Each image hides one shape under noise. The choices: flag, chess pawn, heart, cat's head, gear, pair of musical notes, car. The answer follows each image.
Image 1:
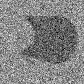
cat's head
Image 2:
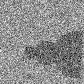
chess pawn
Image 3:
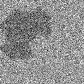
car
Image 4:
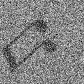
pair of musical notes
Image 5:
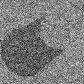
cat's head
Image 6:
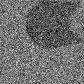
cat's head
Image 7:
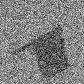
flag
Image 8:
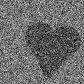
heart
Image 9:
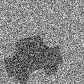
car
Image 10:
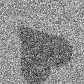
heart
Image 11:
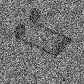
pair of musical notes
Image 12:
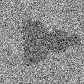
chess pawn
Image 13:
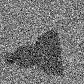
chess pawn
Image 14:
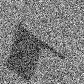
flag
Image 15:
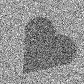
heart
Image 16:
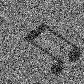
pair of musical notes
